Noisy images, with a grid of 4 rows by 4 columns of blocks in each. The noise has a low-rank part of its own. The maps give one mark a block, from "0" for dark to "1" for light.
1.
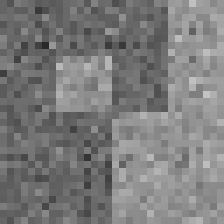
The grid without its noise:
0001
0101
0011
0011
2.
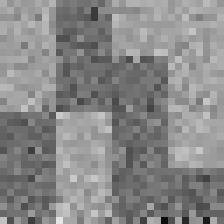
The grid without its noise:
1011
1001
0101
0100
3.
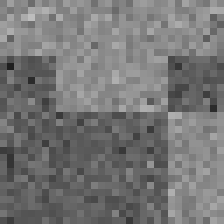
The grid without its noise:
1111
0110
0001
0001
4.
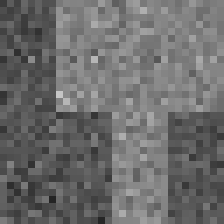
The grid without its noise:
0111
0111
0010
0010
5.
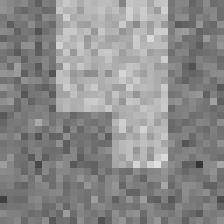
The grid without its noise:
0110
0110
0010
0000
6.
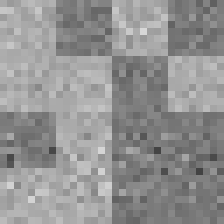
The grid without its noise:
1010
1101
0100
1100
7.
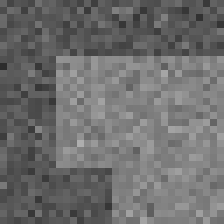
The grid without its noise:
0000
0111
0111
0011
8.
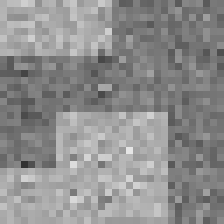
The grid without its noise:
1100
0000
0110
1110
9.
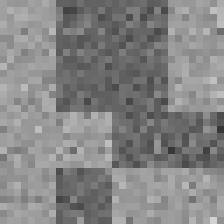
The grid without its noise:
1001
1001
1100
1011
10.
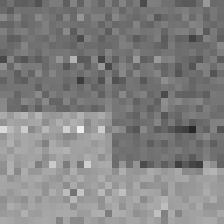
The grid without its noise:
0000
0000
1100
1111
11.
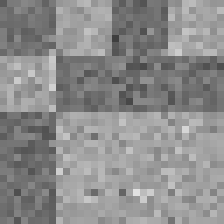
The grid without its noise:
0101
1000
0111
0111
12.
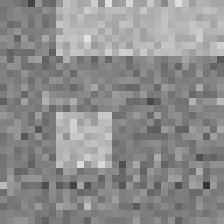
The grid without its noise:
0111
0000
0100
0000
